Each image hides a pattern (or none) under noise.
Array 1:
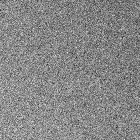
a smooth slope
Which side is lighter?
bottom left
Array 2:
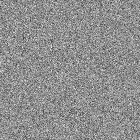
only noise
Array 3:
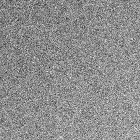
a smooth slope
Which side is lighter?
bottom right
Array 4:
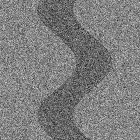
a wavy band
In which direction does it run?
top to bottom
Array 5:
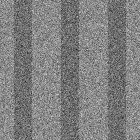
vertical stripes
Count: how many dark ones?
3
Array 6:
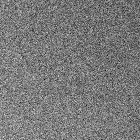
a smooth slope
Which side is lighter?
bottom left
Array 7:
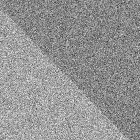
a sharp edge
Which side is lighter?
bottom left
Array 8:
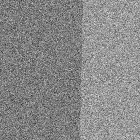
a sharp edge
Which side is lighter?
right
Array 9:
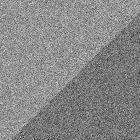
a sharp edge
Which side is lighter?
top left
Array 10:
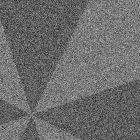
spokes from one point
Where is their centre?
bottom left
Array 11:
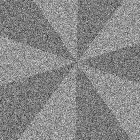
spokes from one point
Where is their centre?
centre
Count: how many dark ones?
5
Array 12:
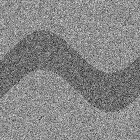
a wavy band
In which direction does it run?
left to right
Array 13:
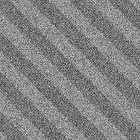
diagonal stripes
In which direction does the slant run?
top left to bottom right
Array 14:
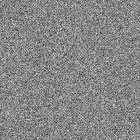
only noise
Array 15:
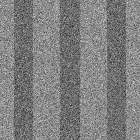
vertical stripes
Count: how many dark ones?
3
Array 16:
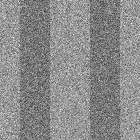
vertical stripes
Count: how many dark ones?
2
